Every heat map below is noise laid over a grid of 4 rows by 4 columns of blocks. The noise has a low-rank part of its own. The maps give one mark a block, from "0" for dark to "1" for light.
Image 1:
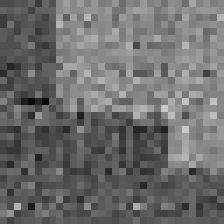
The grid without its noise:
0 1 1 1
0 1 1 1
0 0 0 1
0 0 0 0
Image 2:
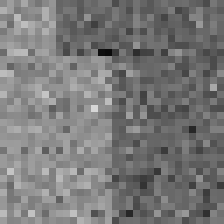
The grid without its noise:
1 0 0 0
1 1 0 0
1 1 0 0
1 1 0 0
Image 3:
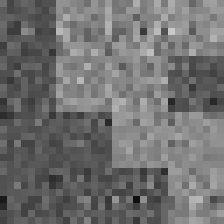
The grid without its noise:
0 1 1 1
0 1 1 0
0 0 1 1
0 0 0 1
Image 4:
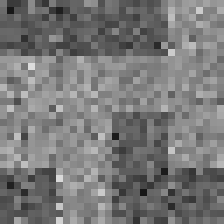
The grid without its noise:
0 0 0 1
1 1 1 1
1 1 0 1
0 1 0 0
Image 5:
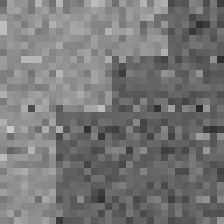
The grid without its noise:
1 1 1 0
1 1 0 0
1 0 0 0
1 0 0 0
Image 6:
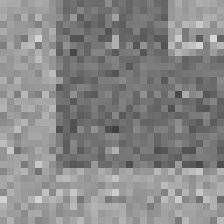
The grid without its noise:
1 0 0 1
1 0 0 0
1 0 0 0
1 1 1 1
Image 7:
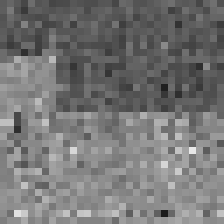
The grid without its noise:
0 0 0 0
1 0 0 0
1 1 1 1
1 1 1 1
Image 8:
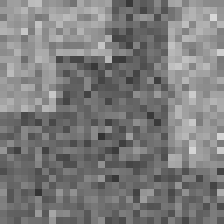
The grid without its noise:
1 1 0 1
1 0 0 1
0 0 0 1
0 0 0 0
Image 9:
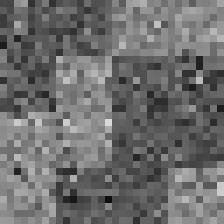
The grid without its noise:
0 0 1 1
0 1 0 0
1 1 0 0
1 0 0 1
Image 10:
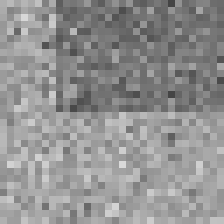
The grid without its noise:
1 0 0 0
1 0 0 0
1 1 1 1
1 1 1 1
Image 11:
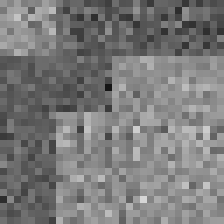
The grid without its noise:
1 0 0 0
0 0 1 1
0 1 1 1
0 1 1 1
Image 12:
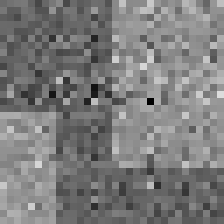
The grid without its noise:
0 0 1 1
0 0 1 1
1 0 1 1
1 0 0 0
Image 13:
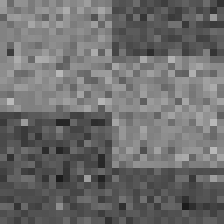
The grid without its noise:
1 1 0 0
1 1 1 1
0 0 1 1
0 0 0 0
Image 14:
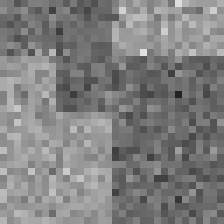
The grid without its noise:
0 0 1 1
1 0 0 0
1 1 0 0
1 1 0 0
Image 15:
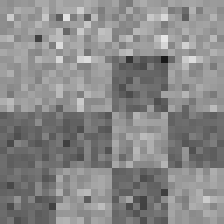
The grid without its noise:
1 1 1 1
1 1 0 1
0 0 1 0
0 1 0 1
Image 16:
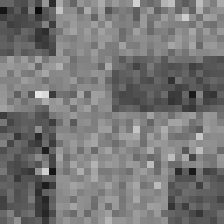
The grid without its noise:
0 1 1 1
1 1 0 0
0 1 1 1
0 1 1 0
